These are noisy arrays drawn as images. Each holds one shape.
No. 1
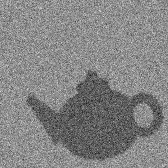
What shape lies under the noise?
teapot
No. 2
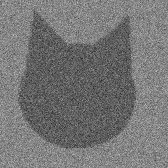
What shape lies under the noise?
cat's head
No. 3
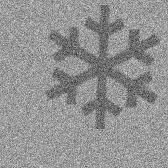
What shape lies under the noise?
snowflake
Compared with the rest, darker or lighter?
darker
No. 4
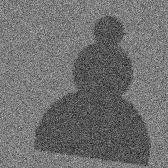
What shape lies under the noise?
chess pawn
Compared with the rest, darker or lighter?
darker
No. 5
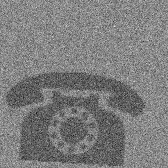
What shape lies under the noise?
telephone
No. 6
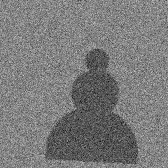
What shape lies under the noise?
chess pawn
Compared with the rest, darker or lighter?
darker
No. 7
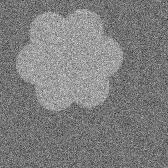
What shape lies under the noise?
flower
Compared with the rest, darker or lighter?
lighter
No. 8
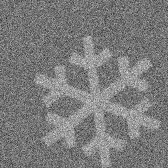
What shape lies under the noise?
snowflake
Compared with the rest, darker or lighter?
lighter
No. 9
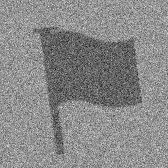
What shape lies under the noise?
flag
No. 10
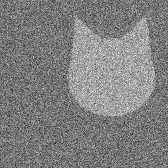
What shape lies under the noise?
cat's head
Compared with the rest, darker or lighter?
lighter
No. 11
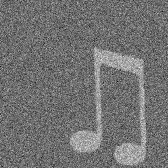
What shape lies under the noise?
pair of musical notes
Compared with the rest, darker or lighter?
lighter
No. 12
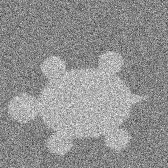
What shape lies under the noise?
turtle
